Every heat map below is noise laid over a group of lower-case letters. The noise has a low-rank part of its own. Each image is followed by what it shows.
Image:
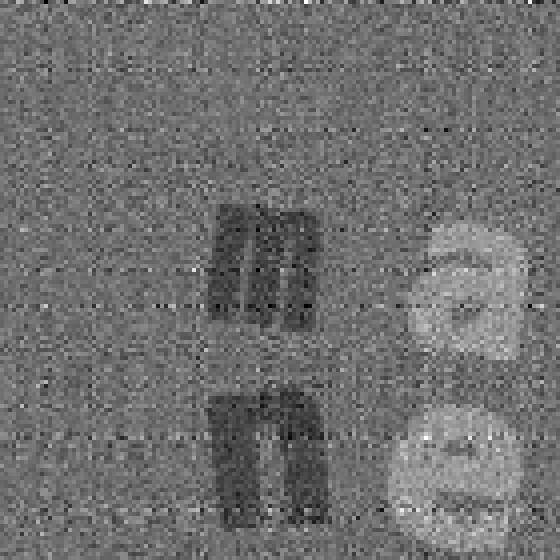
centre: dark m; middle right: light a; bottom middle: dark n; bottom right: light e
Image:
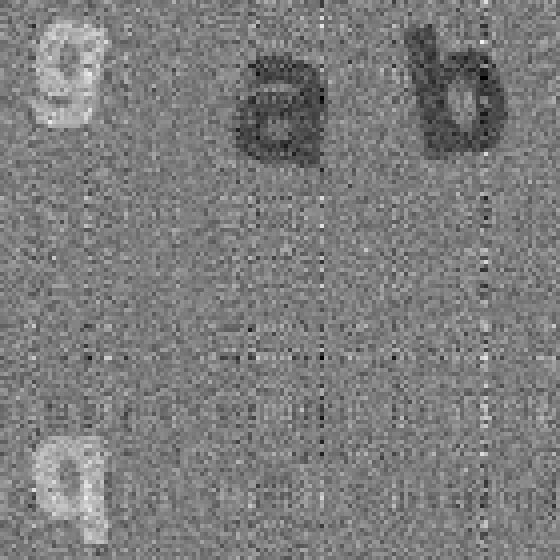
top left: light g; top middle: dark a; top right: dark b; bottom left: light q
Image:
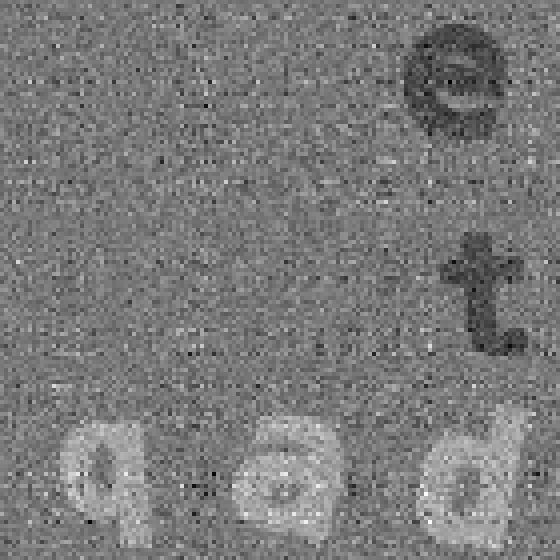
top right: dark e; middle right: dark t; bottom left: light q; bottom middle: light a; bottom right: light d
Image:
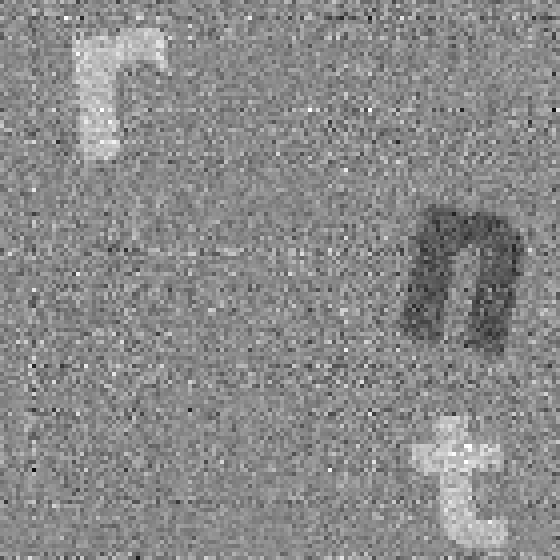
top left: light r; middle right: dark n; bottom right: light t
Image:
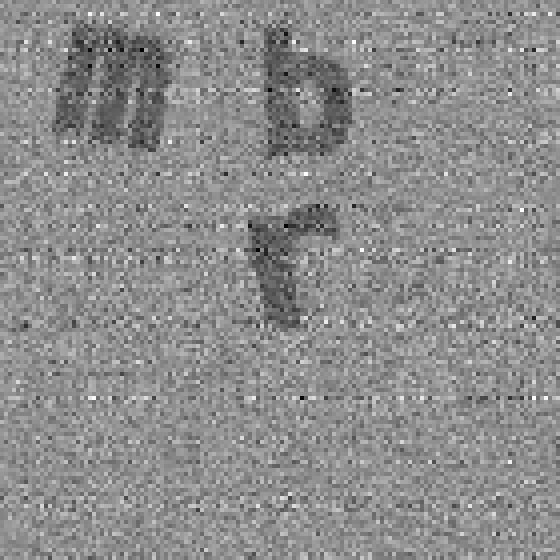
top left: dark m; top middle: dark b; centre: dark r
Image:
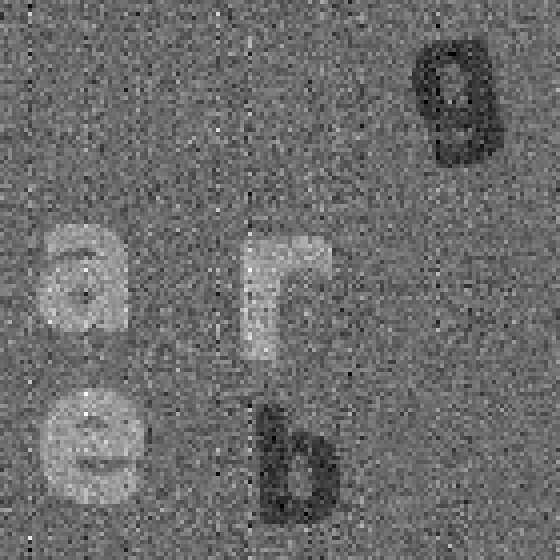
top right: dark g; middle left: light a; centre: light r; bottom left: light e; bottom middle: dark b
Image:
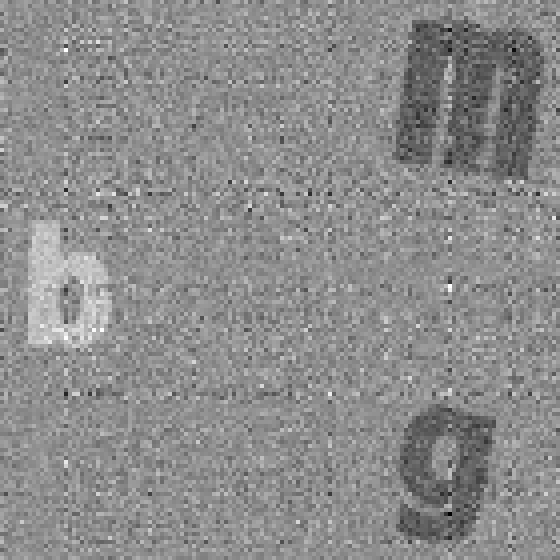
top right: dark m; middle left: light b; bottom right: dark g
